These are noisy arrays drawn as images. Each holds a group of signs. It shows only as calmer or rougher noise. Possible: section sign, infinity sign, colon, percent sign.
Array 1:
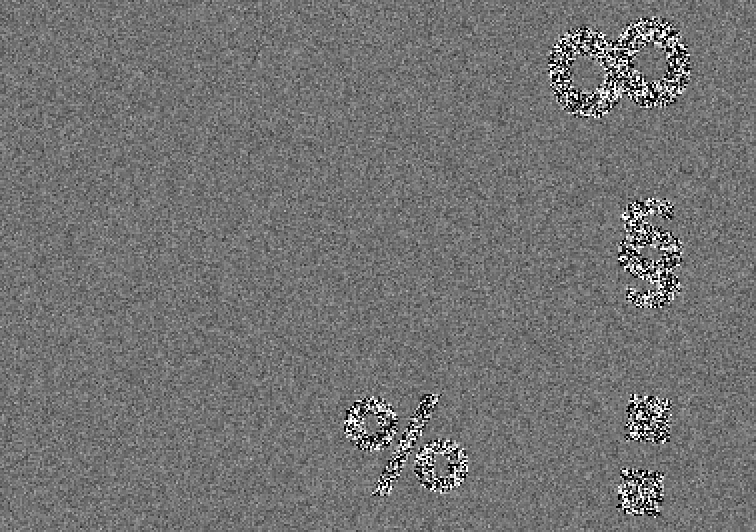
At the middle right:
section sign
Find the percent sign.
bottom middle
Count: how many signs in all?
4
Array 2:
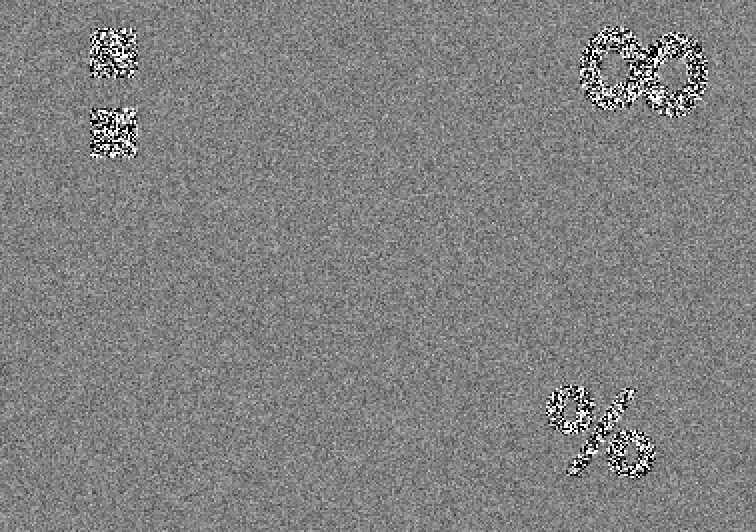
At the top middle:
nothing
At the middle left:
nothing
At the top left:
colon
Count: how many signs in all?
3
